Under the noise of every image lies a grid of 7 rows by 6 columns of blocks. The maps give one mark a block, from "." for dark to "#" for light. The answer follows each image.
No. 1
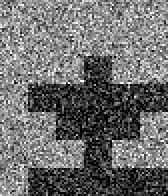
# # # # # #
# # # # # #
# # # . # #
# . . . . .
# # . . . #
# # # . # #
# . . . . .
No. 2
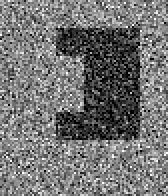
# # # # # #
# # . . . #
# # # . . #
# # # . . #
# # . . . #
# # # # # #
# # # # # #
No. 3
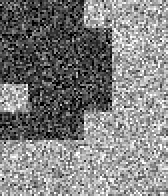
. . . # # #
. . . . # #
. . . . # #
# . . . # #
. . . # # #
# # # # # #
# # # # # #
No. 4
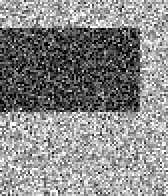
# # # # # #
. . . . . #
. . . . . #
. . . . . #
# # # # # #
# # # # # #
# # # # # #
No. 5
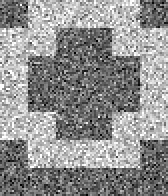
. # # # # .
# # . . # #
# . . . . #
# . . . . #
# # . . # #
. # # # # .
. . . . . .
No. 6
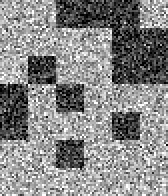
# # . . . #
# # # # . .
# . # # . .
. # . # # #
. # # # . #
# # . # # #
# # # # # #
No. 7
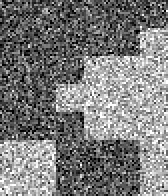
. . . . . .
. . . . . #
. . . # # #
. . # # # #
. . . # # #
# # . . . #
# # . . . #
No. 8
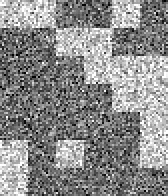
# # . . # .
. . # # . .
. . . # # #
. . . . # #
. . . . . #
# . # . . #
# . . . . .
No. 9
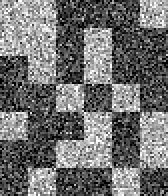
# # . . . #
# # . # . .
. # . # . .
. . # . # .
# . . # . #
. . # # . #
. # . . # .
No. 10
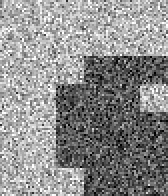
# # # # # #
# # # # # #
# # # . . .
# # . . . #
# # . . . .
# # . . . .
# # # . . .
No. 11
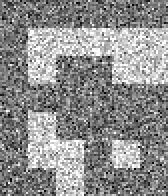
. . . . . .
. # # # # #
. # . . # #
. . . . . .
. # . . . .
. # # . # .
. . # . . .
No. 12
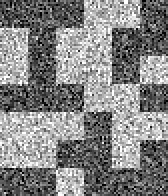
. . . # # .
# . # # . .
# . # # . #
. . . # # .
# # # . # #
# # . . # .
. . # . . .
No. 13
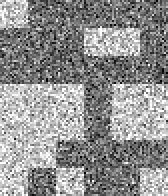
# . . . . .
. . . # # .
. . . . . .
# # # . # #
# # # . # #
# # . . . .
# . # . . #
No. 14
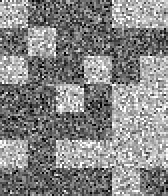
# . . . # #
. # . . . .
# . . # . #
. . # . # #
. . . . # #
# . # # # #
. . . . # .
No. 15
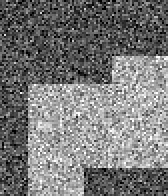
. . . . . .
. . . . . .
. . . . # #
. # # # # #
. # # # # #
. # # # # #
. # # . . .
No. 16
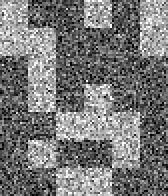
# . . # . #
# # . . . #
. # . . . .
. # . # . .
. . # # # .
. # . . # .
. . # # . .
